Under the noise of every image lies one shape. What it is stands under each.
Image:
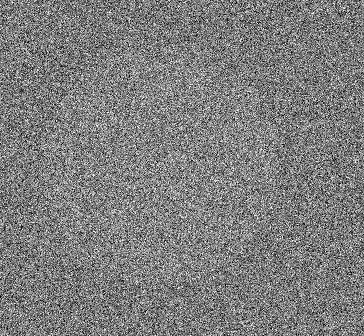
disc
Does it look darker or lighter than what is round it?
lighter
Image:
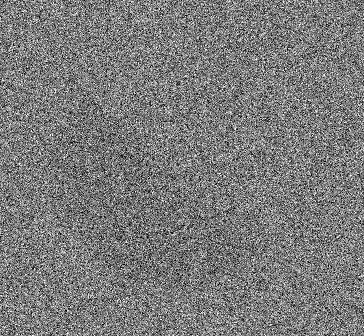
half disc
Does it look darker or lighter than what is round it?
darker
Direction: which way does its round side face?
down and left
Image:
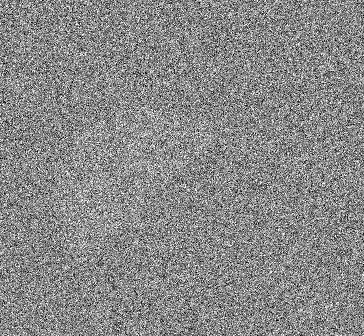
half disc
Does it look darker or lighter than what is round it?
lighter
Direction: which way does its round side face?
up and left
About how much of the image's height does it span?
half
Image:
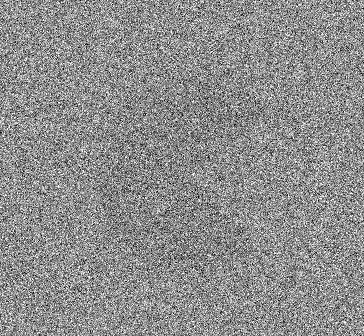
disc with a wedge cut out
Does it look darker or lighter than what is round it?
darker
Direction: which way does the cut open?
right
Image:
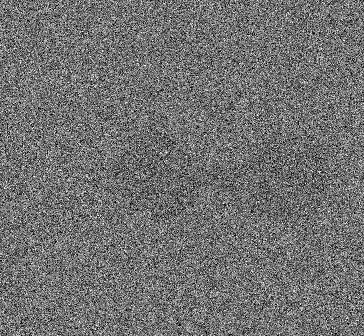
dumbbell
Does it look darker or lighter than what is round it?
darker
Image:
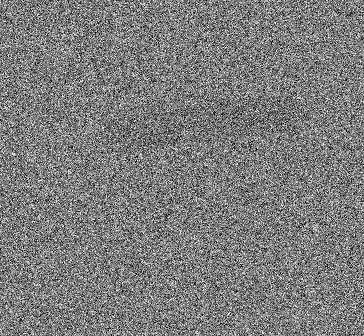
bar
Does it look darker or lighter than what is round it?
darker
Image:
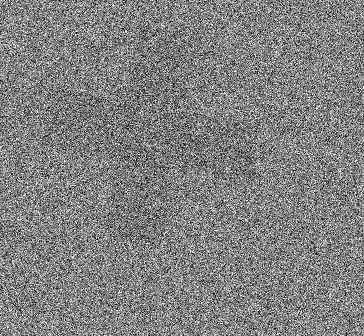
cross
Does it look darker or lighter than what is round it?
darker
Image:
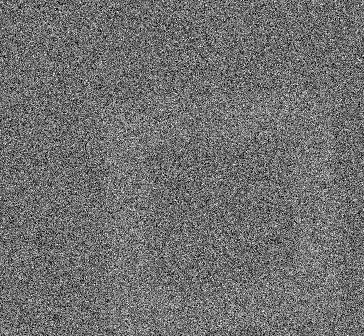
square frame
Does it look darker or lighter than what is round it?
lighter
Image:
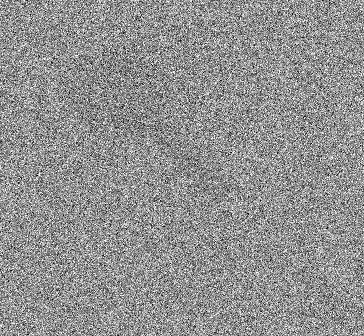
lollipop
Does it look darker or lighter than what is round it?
darker
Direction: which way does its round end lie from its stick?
up and left
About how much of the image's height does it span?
half
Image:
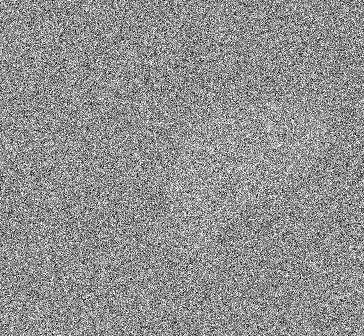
half disc
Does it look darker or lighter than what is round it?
lighter
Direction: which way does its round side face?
up and left
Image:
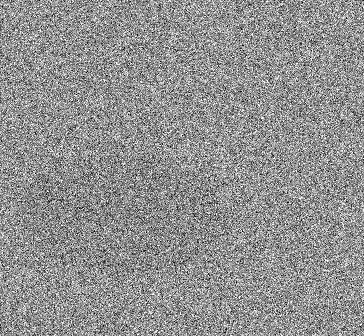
ellipse
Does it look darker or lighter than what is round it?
darker
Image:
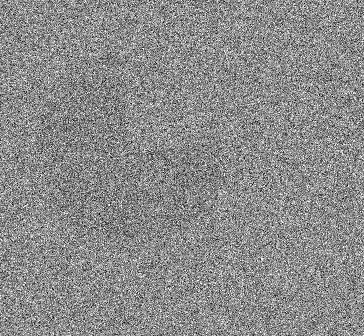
disc with a wedge cut out
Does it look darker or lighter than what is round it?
darker
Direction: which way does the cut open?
up and right
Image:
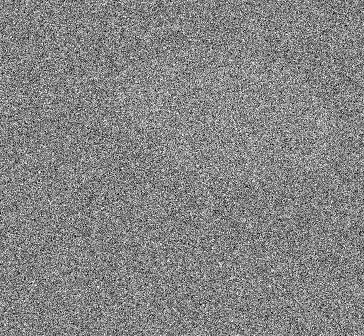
ellipse
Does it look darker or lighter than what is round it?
lighter
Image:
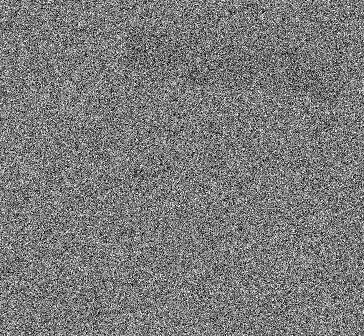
bar
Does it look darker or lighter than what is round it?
darker
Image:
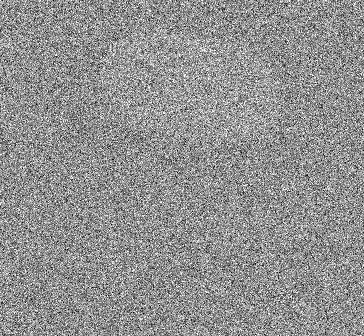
ellipse
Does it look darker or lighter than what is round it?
lighter
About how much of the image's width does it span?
half
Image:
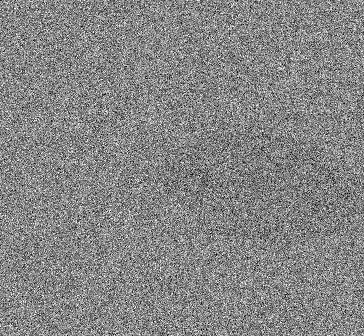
ellipse
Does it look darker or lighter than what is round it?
darker
